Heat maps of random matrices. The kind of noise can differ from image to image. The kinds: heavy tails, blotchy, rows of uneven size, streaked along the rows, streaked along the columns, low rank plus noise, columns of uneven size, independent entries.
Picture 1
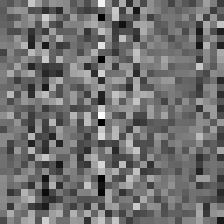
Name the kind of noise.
columns of uneven size
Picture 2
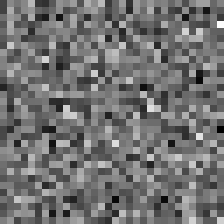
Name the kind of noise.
independent entries
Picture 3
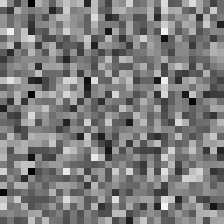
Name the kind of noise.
low rank plus noise
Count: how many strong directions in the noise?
one
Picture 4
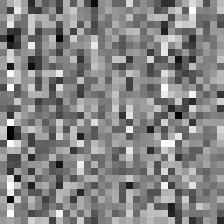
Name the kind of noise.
columns of uneven size
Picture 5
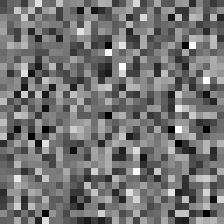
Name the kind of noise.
low rank plus noise
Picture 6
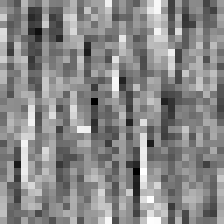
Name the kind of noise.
streaked along the columns
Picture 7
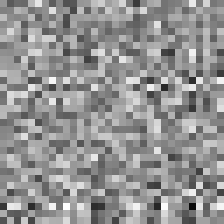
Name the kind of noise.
low rank plus noise
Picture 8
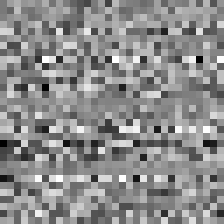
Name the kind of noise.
rows of uneven size
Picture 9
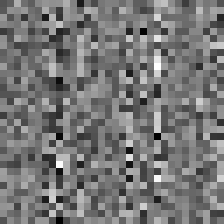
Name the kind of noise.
columns of uneven size
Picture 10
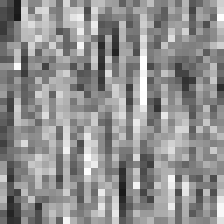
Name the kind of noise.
streaked along the columns
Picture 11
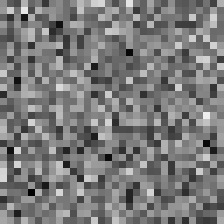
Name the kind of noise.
independent entries
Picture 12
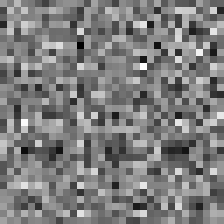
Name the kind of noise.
low rank plus noise
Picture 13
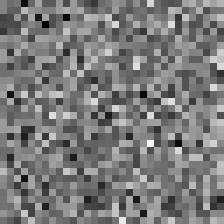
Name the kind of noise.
low rank plus noise
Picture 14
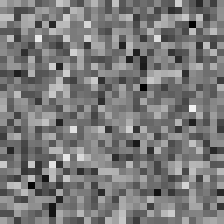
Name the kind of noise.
independent entries
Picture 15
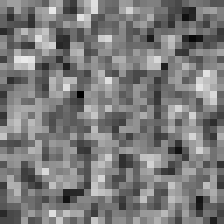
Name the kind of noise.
blotchy
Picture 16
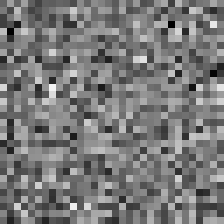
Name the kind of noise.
low rank plus noise
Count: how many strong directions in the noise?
three or four
